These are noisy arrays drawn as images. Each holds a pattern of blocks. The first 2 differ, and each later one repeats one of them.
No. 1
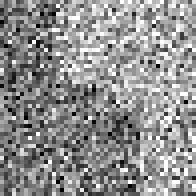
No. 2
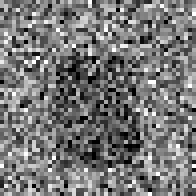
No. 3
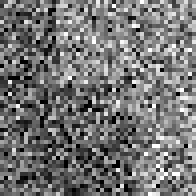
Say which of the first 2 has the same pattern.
1
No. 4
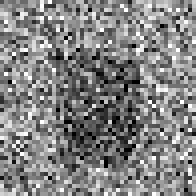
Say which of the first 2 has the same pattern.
2
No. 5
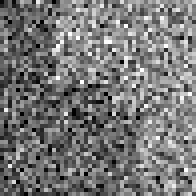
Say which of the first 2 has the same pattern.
1
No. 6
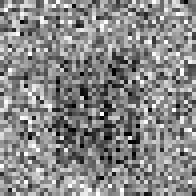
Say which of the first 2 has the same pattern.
2
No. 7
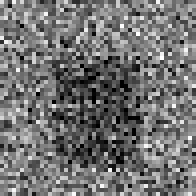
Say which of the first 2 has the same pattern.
2
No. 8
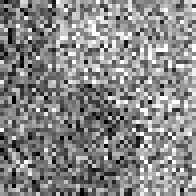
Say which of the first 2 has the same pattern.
1
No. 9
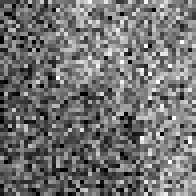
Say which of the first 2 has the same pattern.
1
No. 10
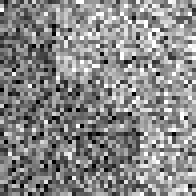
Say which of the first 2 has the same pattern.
1
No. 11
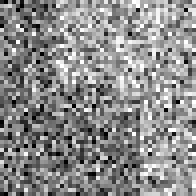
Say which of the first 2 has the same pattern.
1
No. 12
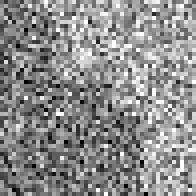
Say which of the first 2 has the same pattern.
1
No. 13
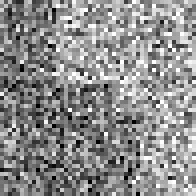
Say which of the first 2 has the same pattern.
1
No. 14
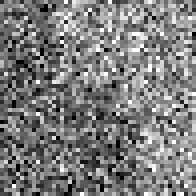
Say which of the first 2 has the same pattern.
1
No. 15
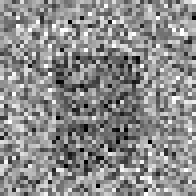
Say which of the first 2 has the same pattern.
2
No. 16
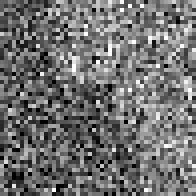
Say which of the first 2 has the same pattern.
1
